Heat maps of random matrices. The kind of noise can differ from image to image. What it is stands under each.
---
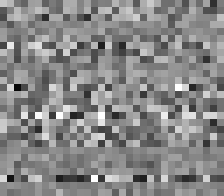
rows of uneven size
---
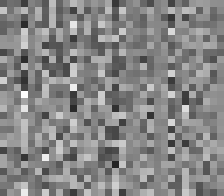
columns of uneven size
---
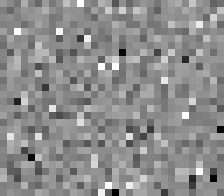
heavy tails
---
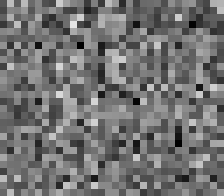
low rank plus noise
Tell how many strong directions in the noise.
five to eight
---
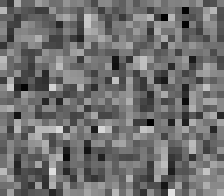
low rank plus noise
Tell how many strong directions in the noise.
five to eight
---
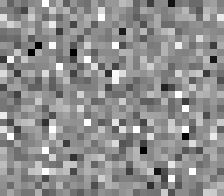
heavy tails
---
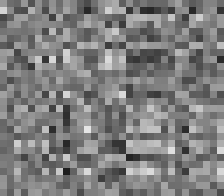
low rank plus noise
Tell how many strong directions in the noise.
one
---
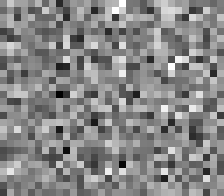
low rank plus noise
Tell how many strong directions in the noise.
five to eight
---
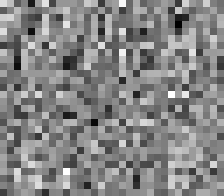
low rank plus noise
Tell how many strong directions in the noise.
three or four
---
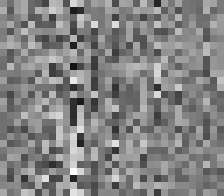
columns of uneven size
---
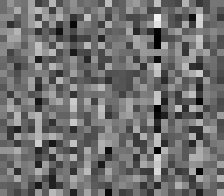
columns of uneven size
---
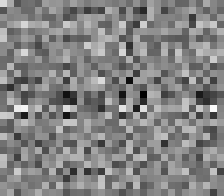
low rank plus noise
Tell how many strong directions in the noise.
two
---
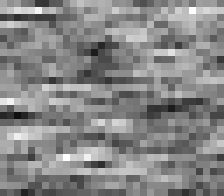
streaked along the rows
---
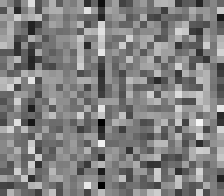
columns of uneven size
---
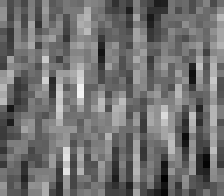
streaked along the columns
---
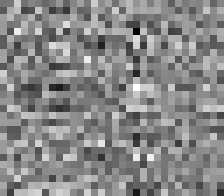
low rank plus noise
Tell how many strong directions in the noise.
two
